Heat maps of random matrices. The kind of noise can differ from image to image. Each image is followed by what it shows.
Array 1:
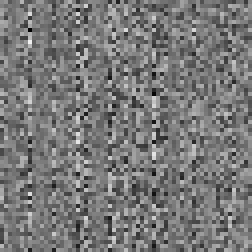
columns of uneven size
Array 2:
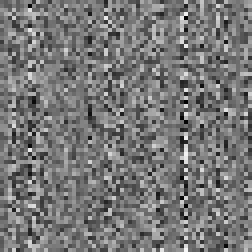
columns of uneven size
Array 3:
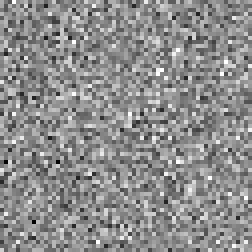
independent entries
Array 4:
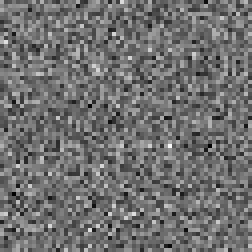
low rank plus noise
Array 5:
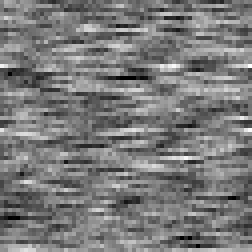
streaked along the rows
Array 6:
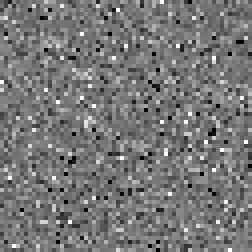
heavy tails
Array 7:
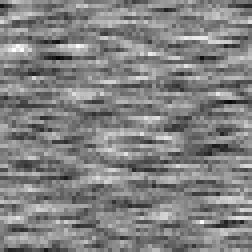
streaked along the rows
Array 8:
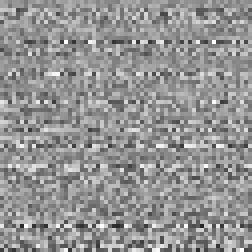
rows of uneven size
